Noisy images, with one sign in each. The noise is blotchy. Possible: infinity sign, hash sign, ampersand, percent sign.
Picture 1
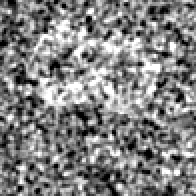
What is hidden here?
light infinity sign
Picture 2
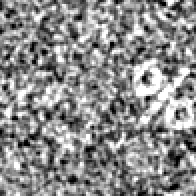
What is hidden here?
light percent sign, middle right
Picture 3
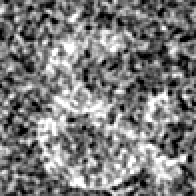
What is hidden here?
light ampersand
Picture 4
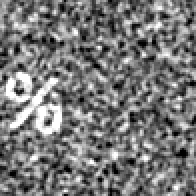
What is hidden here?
light percent sign, middle left
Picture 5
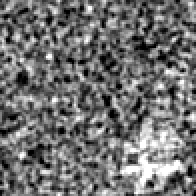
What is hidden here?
light hash sign, bottom right
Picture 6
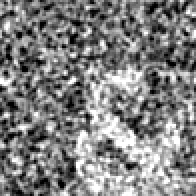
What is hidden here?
light ampersand
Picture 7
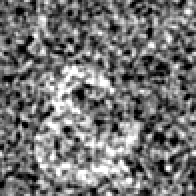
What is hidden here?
light ampersand
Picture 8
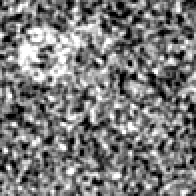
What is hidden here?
light infinity sign
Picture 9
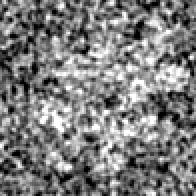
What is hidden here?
light hash sign
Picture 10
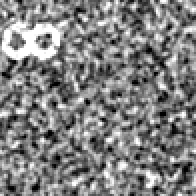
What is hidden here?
light infinity sign, top left
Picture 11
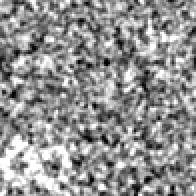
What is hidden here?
light infinity sign, bottom left
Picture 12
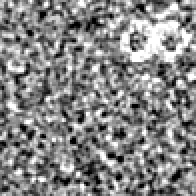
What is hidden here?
light infinity sign, top right
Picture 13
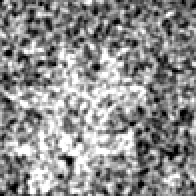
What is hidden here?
light hash sign
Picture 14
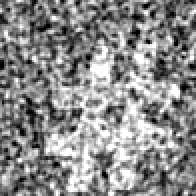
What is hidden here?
light hash sign
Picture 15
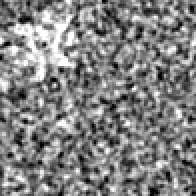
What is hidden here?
light hash sign, top left
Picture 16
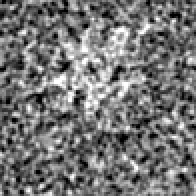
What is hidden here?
light hash sign
